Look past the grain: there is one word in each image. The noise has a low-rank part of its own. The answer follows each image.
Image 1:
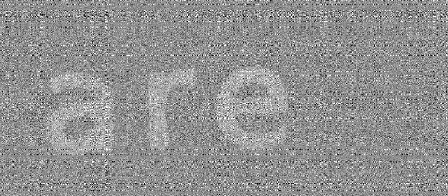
are
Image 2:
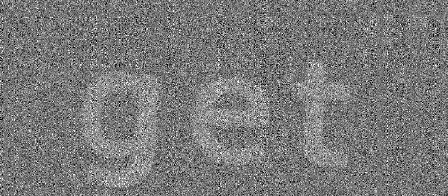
get
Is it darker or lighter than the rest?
lighter
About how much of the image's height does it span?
two thirds
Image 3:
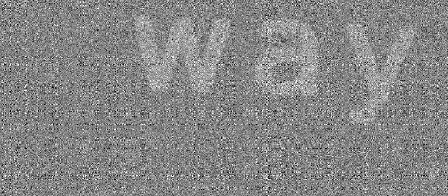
way
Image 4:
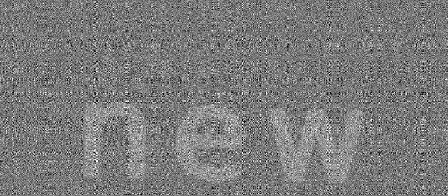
new
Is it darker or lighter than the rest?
lighter
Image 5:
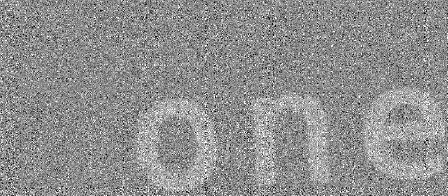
one
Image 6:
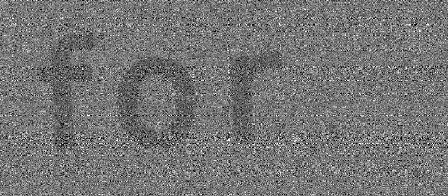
for
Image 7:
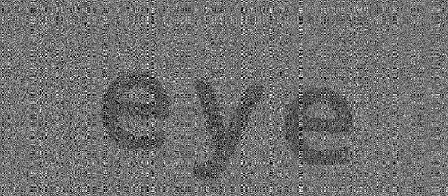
eye
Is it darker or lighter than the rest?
darker
